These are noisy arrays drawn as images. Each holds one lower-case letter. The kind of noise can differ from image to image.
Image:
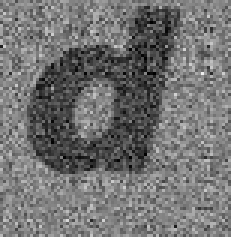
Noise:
low rank plus noise
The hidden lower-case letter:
d
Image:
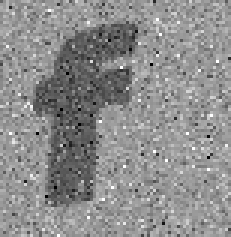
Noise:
heavy tails
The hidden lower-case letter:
f
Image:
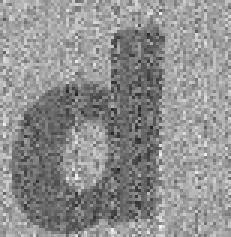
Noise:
columns of uneven size
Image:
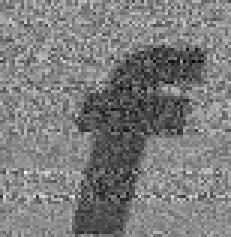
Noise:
rows of uneven size
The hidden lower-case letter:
f
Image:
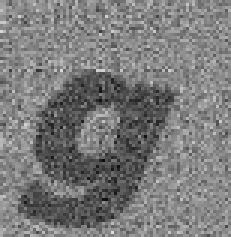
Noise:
low rank plus noise
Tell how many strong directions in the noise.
five to eight
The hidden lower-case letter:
g
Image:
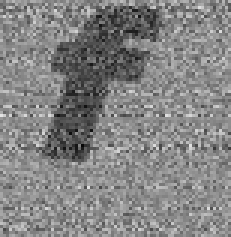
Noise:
rows of uneven size
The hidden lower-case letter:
f
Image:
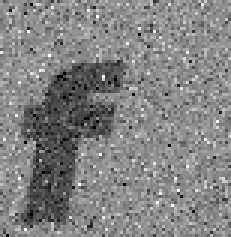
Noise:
heavy tails
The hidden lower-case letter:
f
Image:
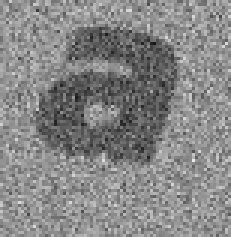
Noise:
low rank plus noise
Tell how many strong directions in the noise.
five to eight
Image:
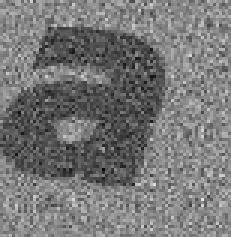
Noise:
low rank plus noise
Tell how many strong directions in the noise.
three or four
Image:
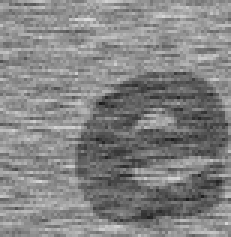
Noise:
streaked along the rows
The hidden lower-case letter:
e
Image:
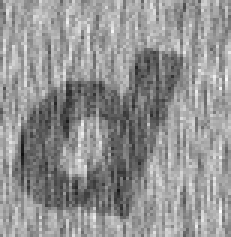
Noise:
streaked along the columns
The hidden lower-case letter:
d
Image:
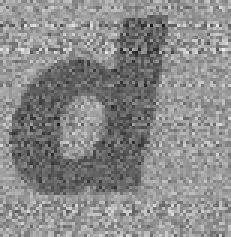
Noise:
rows of uneven size
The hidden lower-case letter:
d
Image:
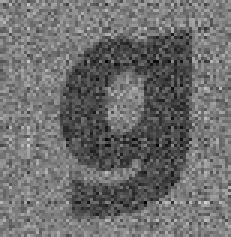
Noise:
low rank plus noise
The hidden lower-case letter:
g
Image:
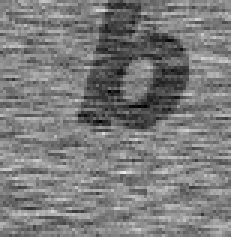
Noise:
streaked along the rows
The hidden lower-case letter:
b
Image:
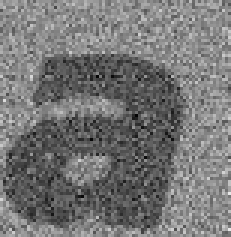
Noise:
low rank plus noise
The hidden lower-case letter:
a
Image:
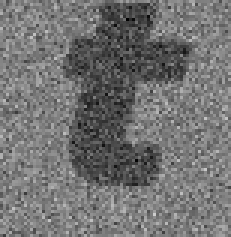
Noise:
independent entries
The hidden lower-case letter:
t
